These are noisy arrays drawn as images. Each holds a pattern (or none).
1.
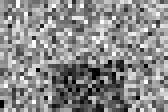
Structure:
one block
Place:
bottom middle
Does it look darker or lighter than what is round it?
darker
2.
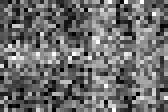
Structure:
bands of rows crossing bands of columns
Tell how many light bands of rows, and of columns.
1 and 2
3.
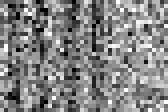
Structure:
bands of columns
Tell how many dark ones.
4
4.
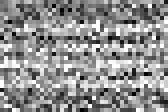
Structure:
bands of rows
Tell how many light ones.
4
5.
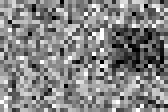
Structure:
one block
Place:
middle right
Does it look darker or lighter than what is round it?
darker
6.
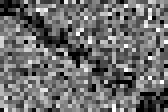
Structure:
blocks along the diagonal
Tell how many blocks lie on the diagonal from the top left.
7
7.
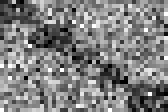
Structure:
blocks along the diagonal
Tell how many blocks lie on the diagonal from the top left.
5
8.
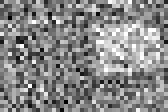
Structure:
one block
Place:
middle right
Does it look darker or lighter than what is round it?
lighter
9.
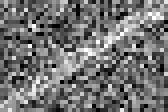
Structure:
a diagonal band
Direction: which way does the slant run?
bottom left to top right
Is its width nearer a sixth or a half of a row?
a sixth
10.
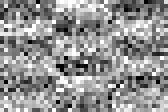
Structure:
a checkerboard
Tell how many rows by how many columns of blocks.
6 by 3
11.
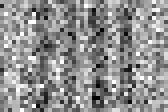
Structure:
bands of columns
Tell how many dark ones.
4
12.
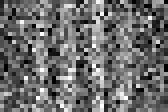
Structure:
bands of columns
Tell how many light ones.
4
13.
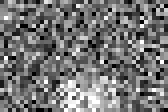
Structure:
one block
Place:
bottom middle
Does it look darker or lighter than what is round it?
lighter
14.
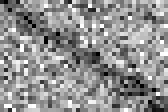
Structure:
blocks along the diagonal
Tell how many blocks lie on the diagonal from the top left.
7
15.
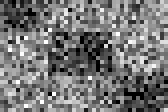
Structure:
blocks along the diagonal
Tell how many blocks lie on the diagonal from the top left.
3
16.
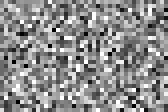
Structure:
only noise
